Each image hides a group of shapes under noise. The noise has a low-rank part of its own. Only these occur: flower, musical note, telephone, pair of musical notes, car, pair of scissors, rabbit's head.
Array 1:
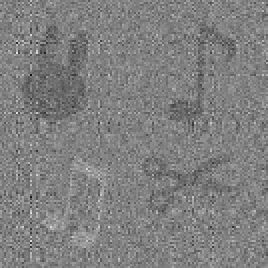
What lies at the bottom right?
pair of scissors
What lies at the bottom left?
pair of musical notes
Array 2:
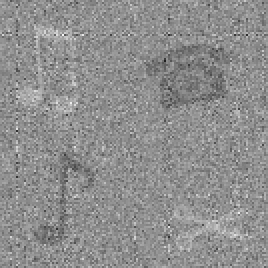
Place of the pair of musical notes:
top left
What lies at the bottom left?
musical note
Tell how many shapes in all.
4
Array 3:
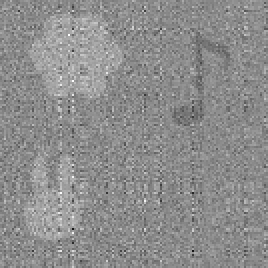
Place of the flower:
top left
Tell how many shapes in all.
3
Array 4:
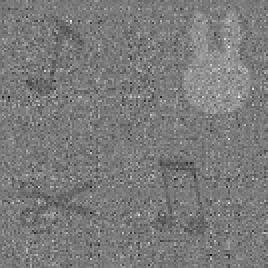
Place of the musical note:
top left
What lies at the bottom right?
pair of musical notes
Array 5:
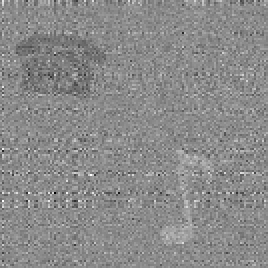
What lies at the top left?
telephone
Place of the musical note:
bottom right
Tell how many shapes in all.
2
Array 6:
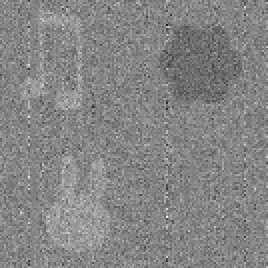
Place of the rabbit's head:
bottom left
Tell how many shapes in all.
3
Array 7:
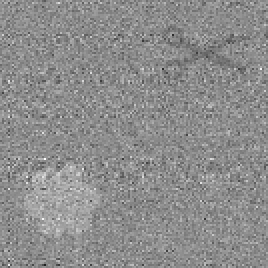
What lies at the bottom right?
nothing
